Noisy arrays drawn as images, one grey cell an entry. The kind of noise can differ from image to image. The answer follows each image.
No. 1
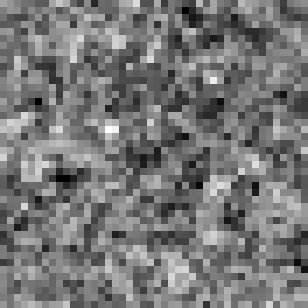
blotchy
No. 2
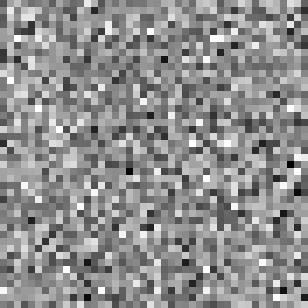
independent entries
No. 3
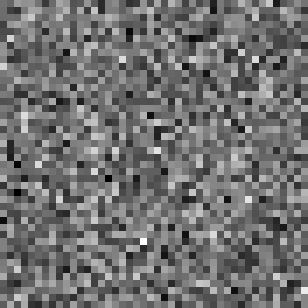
independent entries
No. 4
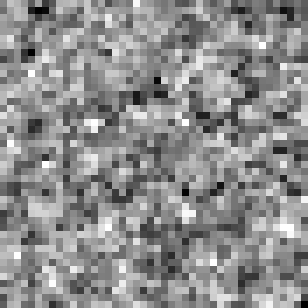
blotchy
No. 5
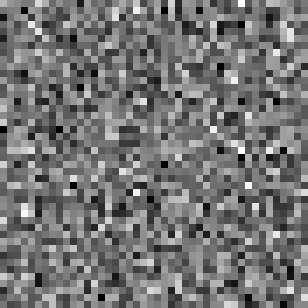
low rank plus noise
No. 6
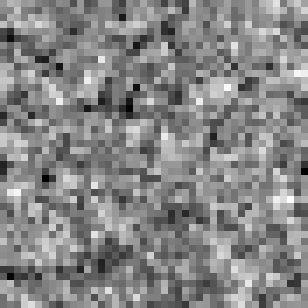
blotchy
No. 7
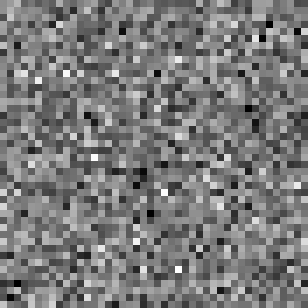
independent entries
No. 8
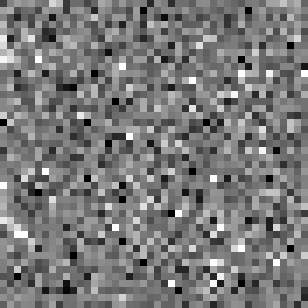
heavy tails
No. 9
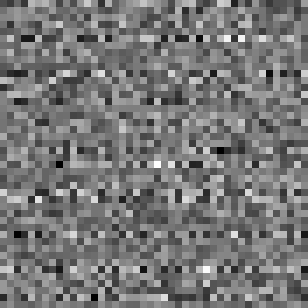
rows of uneven size
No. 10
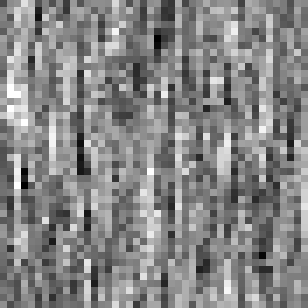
streaked along the columns
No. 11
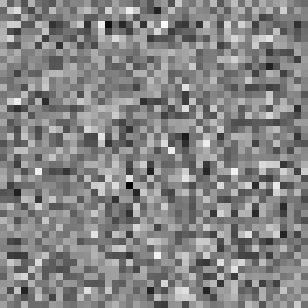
low rank plus noise
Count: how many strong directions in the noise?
five to eight
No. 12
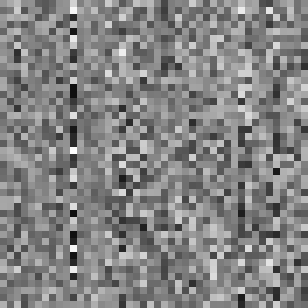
columns of uneven size
